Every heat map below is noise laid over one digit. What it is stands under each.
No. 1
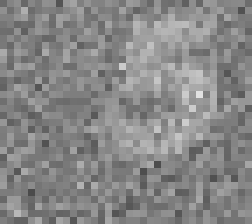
5
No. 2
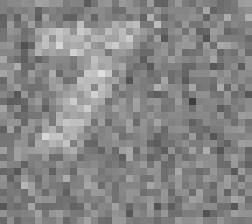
7
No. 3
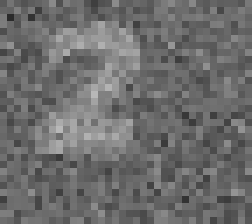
2
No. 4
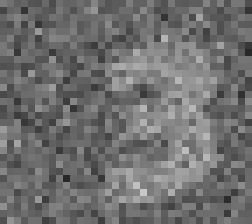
3
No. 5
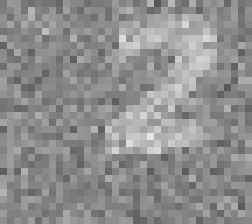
2
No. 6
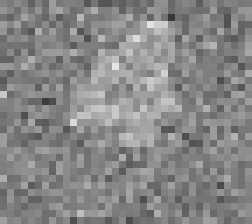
4
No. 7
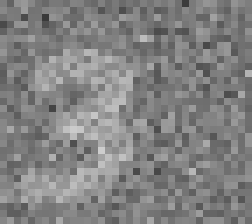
3
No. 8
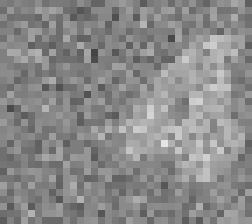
4
